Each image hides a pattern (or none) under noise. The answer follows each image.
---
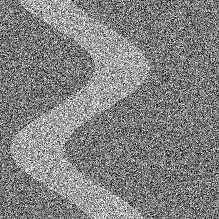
a wavy band
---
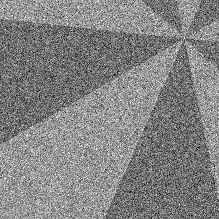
spokes from one point
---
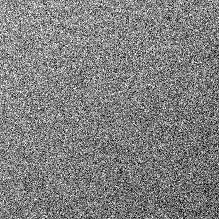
a smooth slope
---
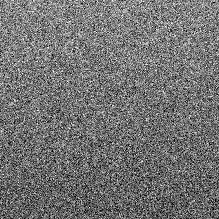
a smooth slope
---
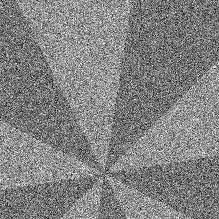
spokes from one point
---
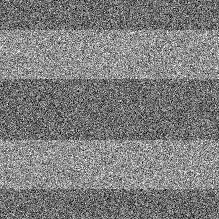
horizontal stripes
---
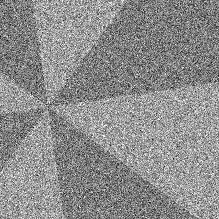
spokes from one point
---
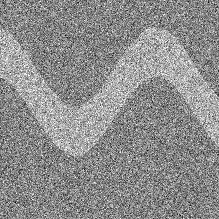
a wavy band
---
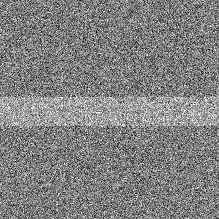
one horizontal stripe
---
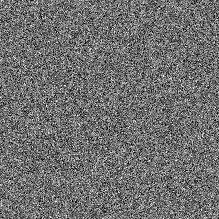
only noise
